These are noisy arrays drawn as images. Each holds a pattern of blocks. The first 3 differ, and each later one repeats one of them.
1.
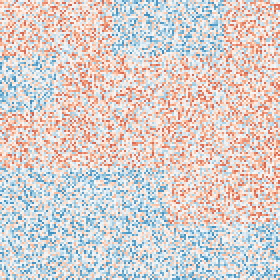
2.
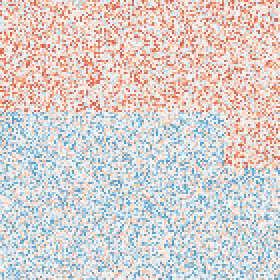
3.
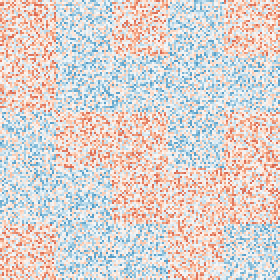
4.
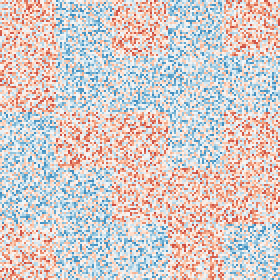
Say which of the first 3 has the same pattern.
3
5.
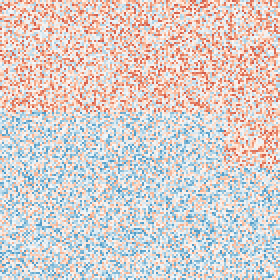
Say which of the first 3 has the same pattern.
2
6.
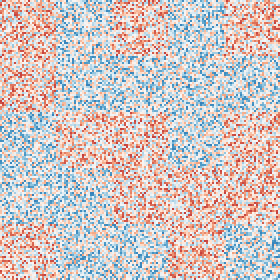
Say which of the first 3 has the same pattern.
3
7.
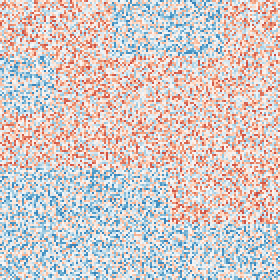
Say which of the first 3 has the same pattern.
1
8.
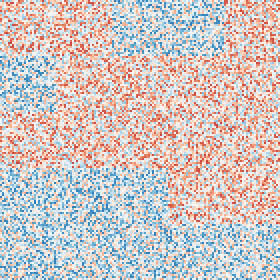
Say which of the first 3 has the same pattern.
1
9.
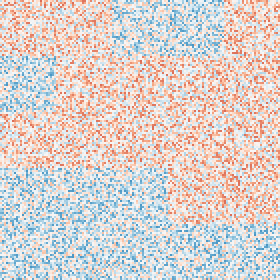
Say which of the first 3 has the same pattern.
1
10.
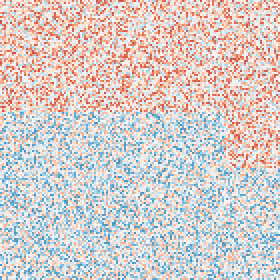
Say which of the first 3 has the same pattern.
2
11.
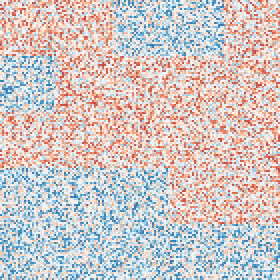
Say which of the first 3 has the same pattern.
1
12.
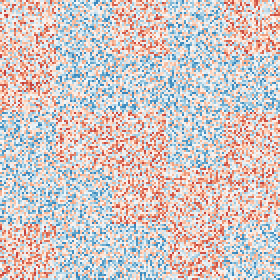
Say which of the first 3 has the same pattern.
3
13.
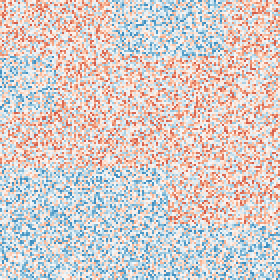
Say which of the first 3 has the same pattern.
1
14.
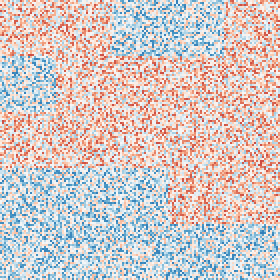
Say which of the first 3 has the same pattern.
1
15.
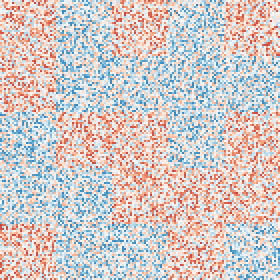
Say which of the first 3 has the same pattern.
3
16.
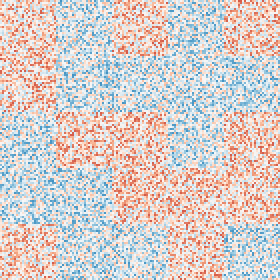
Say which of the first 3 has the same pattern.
3
